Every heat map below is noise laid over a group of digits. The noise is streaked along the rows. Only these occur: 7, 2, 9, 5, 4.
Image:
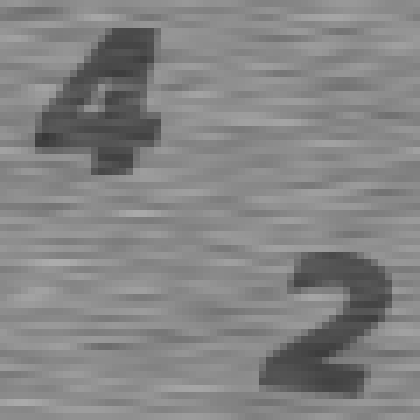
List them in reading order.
top left: dark 4; bottom right: dark 2
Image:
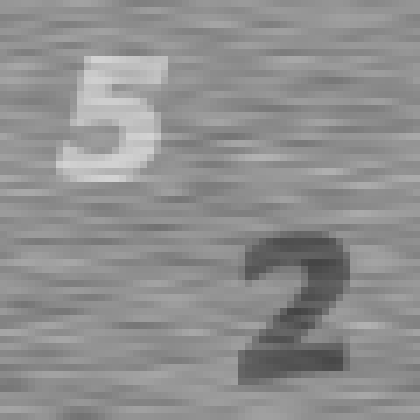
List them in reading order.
top left: light 5; bottom right: dark 2
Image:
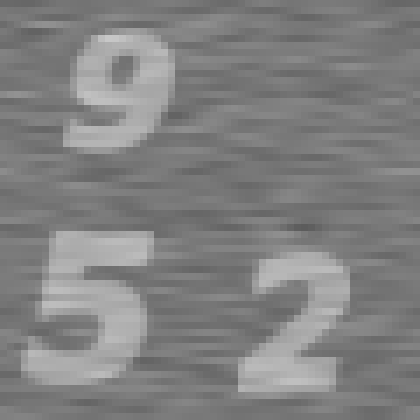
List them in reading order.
top left: light 9; bottom left: light 5; bottom right: light 2
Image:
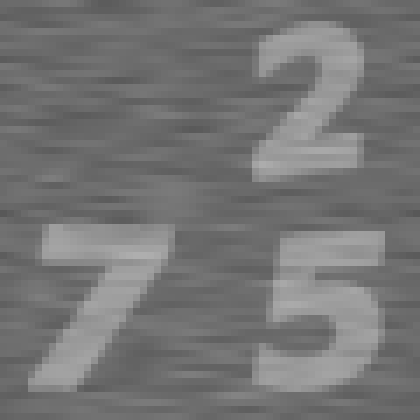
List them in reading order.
top right: light 2; bottom left: light 7; bottom right: light 5
